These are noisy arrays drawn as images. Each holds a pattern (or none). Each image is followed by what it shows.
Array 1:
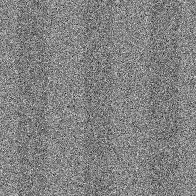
vertical stripes
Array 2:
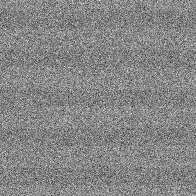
horizontal stripes
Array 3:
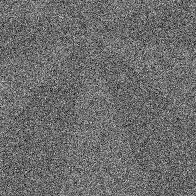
spokes from one point
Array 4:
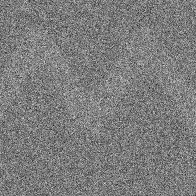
a wavy band
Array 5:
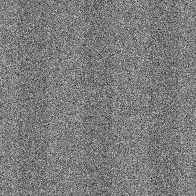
vertical stripes
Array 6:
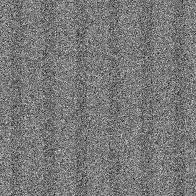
vertical stripes
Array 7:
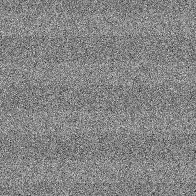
horizontal stripes
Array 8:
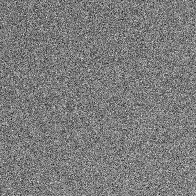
a smooth slope
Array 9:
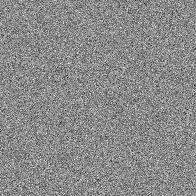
only noise
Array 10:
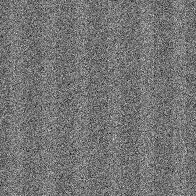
vertical stripes
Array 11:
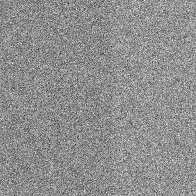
a sharp edge
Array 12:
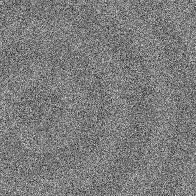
rings round one point
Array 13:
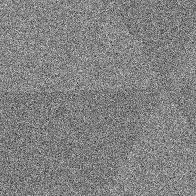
spokes from one point
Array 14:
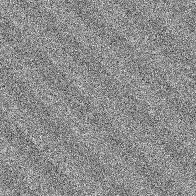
diagonal stripes
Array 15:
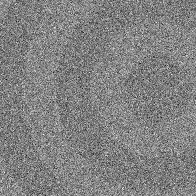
rings round one point
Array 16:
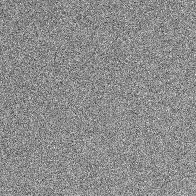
a smooth slope
